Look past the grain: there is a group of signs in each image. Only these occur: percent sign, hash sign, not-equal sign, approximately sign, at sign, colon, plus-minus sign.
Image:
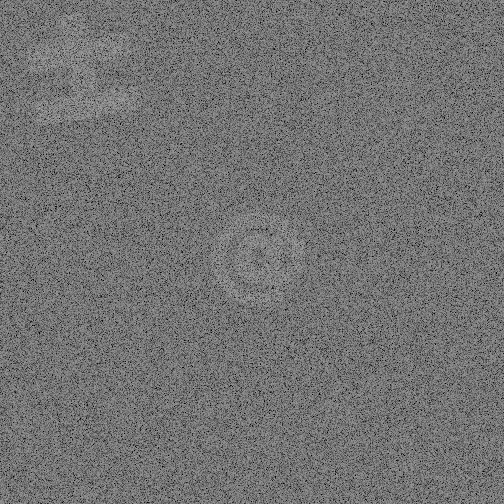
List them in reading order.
top left: plus-minus sign; centre: at sign
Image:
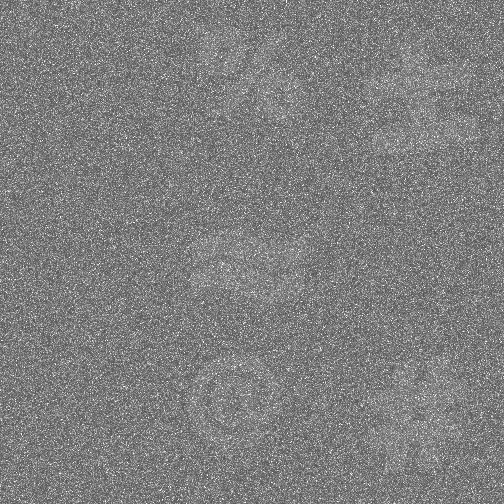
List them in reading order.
top middle: percent sign; top right: plus-minus sign; centre: approximately sign; bottom middle: at sign; bottom right: hash sign
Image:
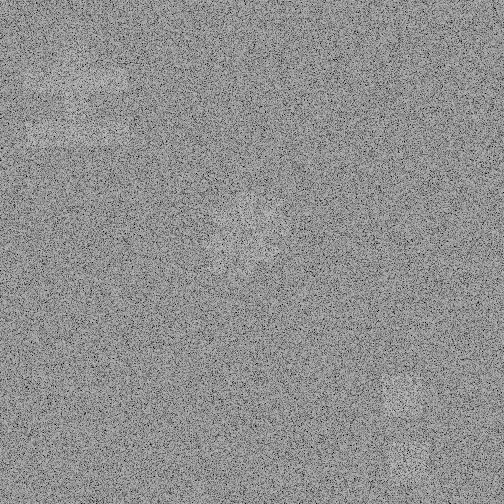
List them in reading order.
top left: plus-minus sign; centre: hash sign; bottom right: colon
